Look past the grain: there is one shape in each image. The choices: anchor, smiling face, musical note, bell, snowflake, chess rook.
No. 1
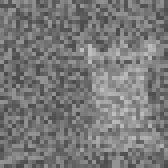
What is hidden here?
light chess rook
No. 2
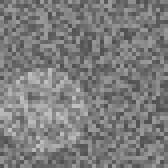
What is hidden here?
light smiling face
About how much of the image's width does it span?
half
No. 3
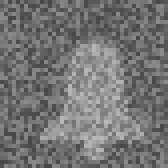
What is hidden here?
light bell
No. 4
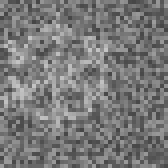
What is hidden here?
light snowflake
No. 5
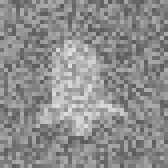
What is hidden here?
light bell
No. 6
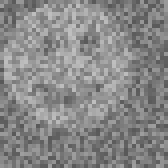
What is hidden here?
light smiling face
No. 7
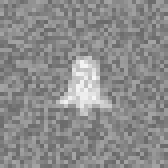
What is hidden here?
light bell, centre
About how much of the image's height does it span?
a third
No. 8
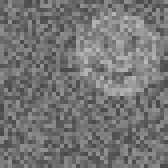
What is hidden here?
light smiling face
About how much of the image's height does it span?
half
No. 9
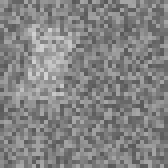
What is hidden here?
light chess rook
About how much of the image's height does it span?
half
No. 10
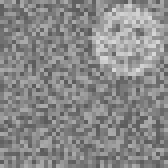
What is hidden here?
light smiling face, top right
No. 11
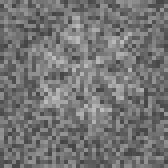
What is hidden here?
light snowflake
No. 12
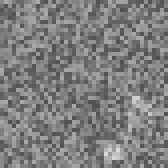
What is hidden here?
light musical note, bottom right
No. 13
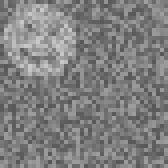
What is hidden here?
light smiling face, top left
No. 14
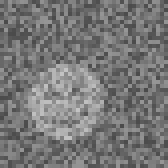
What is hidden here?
light smiling face
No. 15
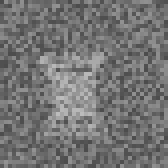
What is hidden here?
light chess rook
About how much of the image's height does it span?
half
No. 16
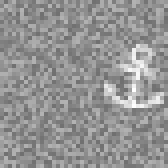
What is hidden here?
light anchor, middle right
